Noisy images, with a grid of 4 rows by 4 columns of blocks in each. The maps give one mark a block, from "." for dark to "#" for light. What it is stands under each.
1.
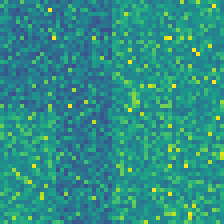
..##
..##
#.##
#.##
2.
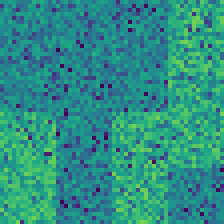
...#
...#
#.##
#.#.
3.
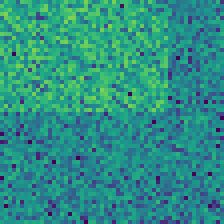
###.
###.
....
....
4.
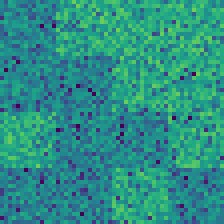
.###
..##
#..#
..#.
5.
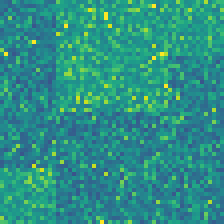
.###
.##.
....
#...
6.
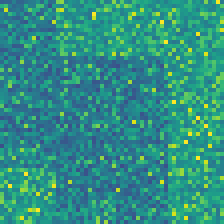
.###
...#
...#
#..#
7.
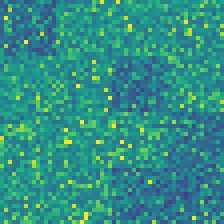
.###
##.#
###.
##..
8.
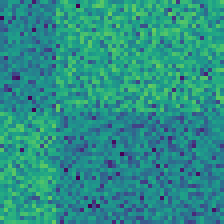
.###
.###
#...
#...
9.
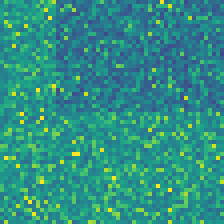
#...
#...
####
####
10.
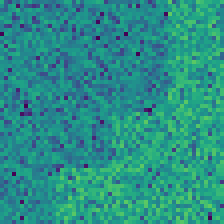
...#
...#
..##
.###
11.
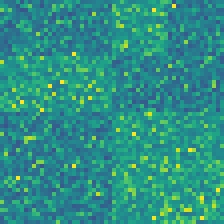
..#.
##..
..##
..##
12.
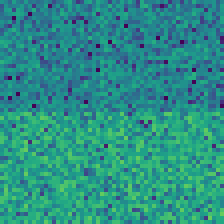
....
....
####
####
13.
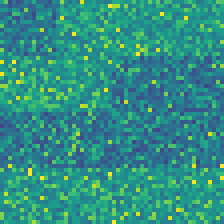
.###
##..
....
####
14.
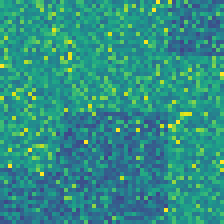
###.
####
#..#
...#
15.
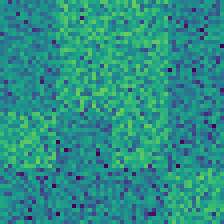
.##.
.##.
#.#.
...#
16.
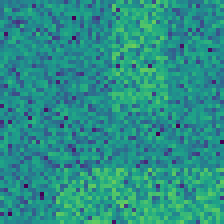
..#.
..#.
....
.###
